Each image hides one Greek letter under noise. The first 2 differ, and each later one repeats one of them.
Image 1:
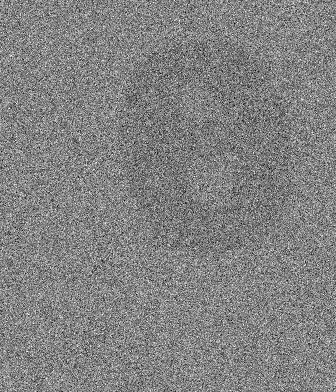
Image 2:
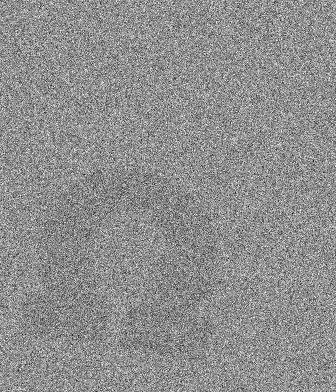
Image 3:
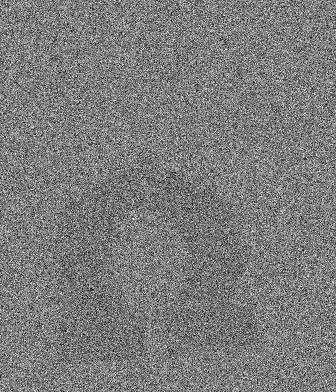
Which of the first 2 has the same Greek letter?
2
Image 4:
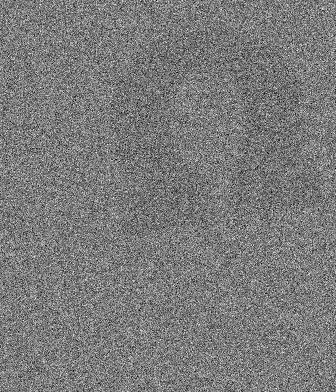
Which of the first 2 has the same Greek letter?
2
